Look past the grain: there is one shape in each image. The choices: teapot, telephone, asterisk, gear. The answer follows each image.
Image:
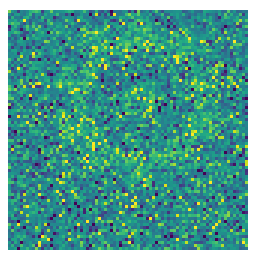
gear
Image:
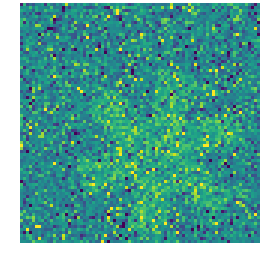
asterisk
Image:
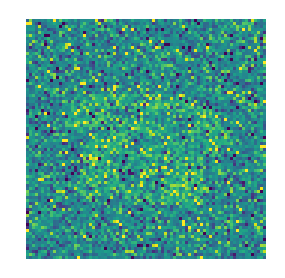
telephone
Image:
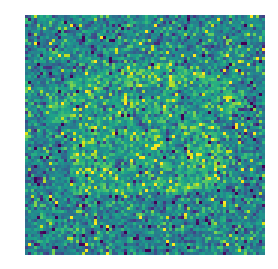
telephone
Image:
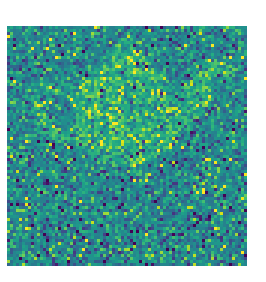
teapot
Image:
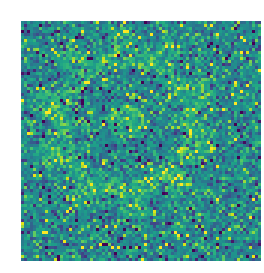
gear
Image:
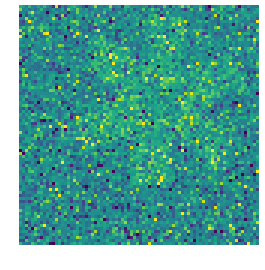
asterisk
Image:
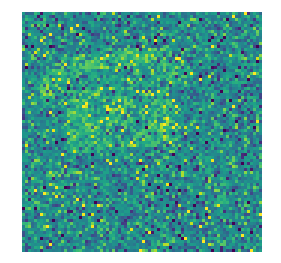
telephone
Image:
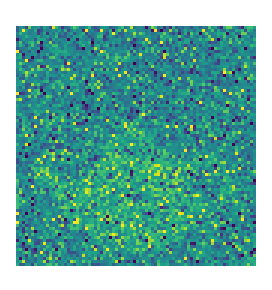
teapot
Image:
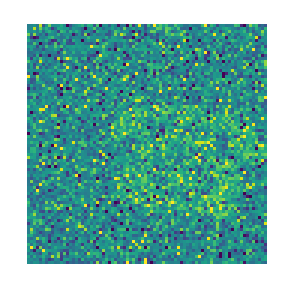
telephone
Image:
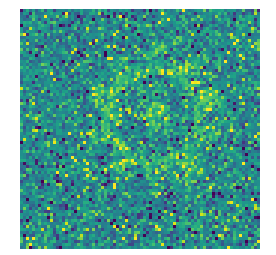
gear
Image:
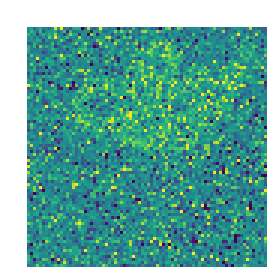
teapot
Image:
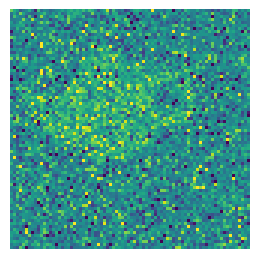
teapot
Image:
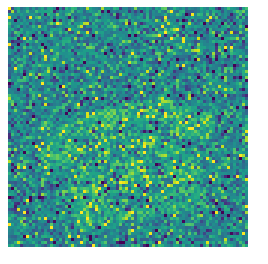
telephone
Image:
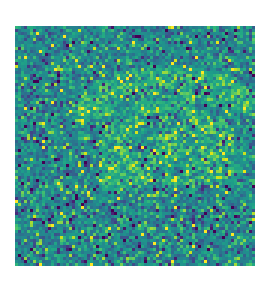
telephone
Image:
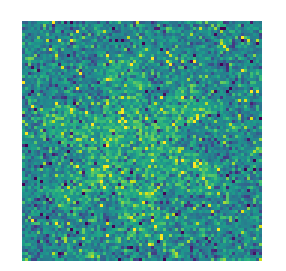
asterisk
